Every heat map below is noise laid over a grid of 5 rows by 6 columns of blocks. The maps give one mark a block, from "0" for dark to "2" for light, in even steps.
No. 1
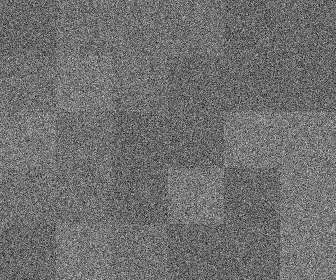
011100
121000
210022
110202
021002
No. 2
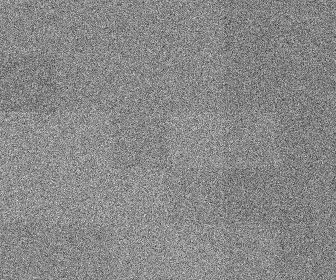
111100
011100
221210
222100
112210
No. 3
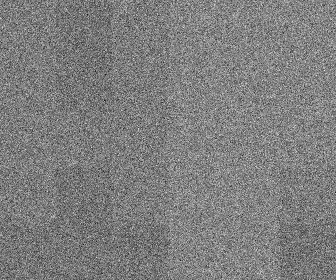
101222
101222
111222
101221
000220
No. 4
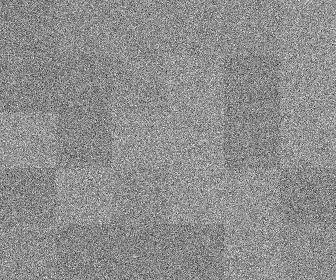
011112
001202
202202
021220
100021
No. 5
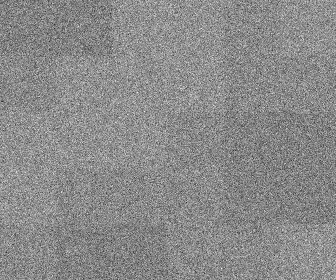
002212
122211
222100
211100
100112
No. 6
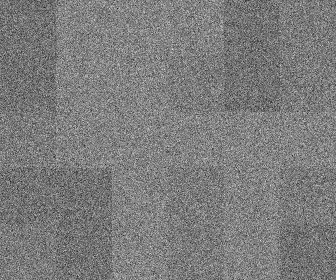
022201
022101
122222
002121
102120
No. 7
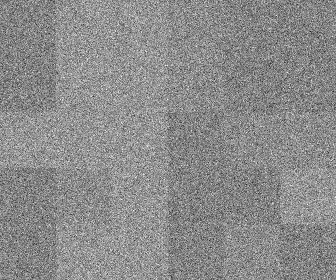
022100
022100
222011
012002
022010
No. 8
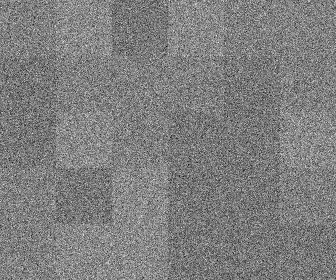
120211
011101
021002
102001
122000
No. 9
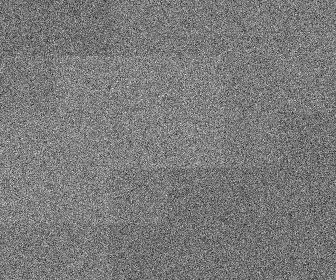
001111
122211
222210
221000
110000
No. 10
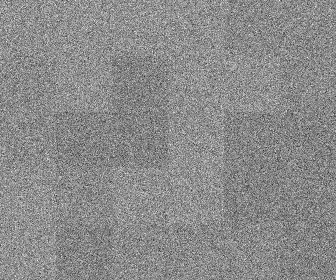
222211
120221
100200
212200
201110
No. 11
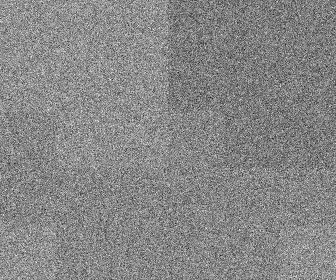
222000
222000
122100
111111
211112
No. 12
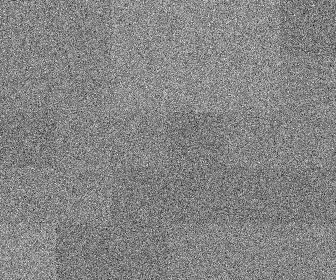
112220
112221
011011
110000
200111
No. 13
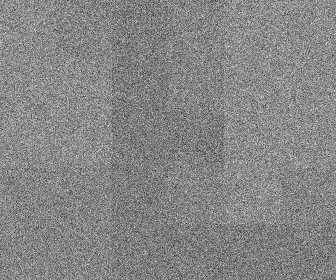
210122
220122
220022
110121
110000
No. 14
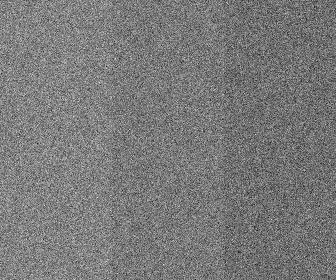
221100
221100
221100
221100
221100
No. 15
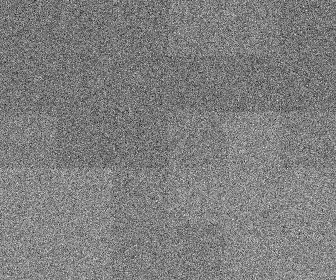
000110
000000
100121
221222
221122
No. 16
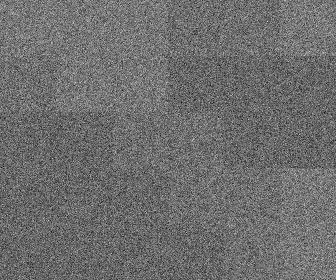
222112
122000
001100
000112
000012
